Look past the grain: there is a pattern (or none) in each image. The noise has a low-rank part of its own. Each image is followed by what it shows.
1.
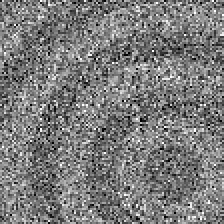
rings round one point
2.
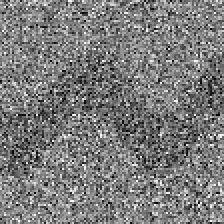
a wavy band
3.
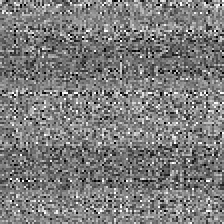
horizontal stripes
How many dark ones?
2
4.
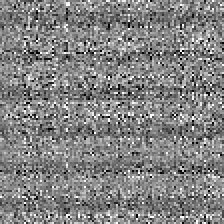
horizontal stripes
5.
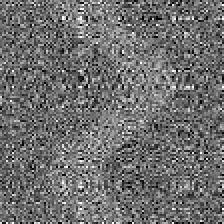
a wavy band
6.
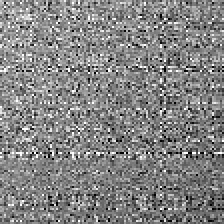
a smooth slope
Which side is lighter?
top left
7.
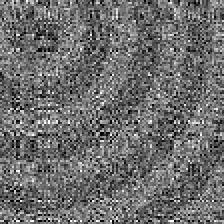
rings round one point
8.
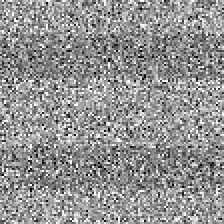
horizontal stripes
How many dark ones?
2
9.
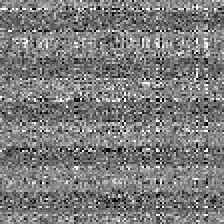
horizontal stripes
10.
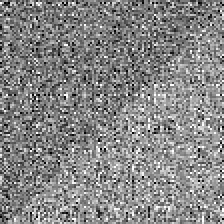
a sharp edge
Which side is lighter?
bottom right
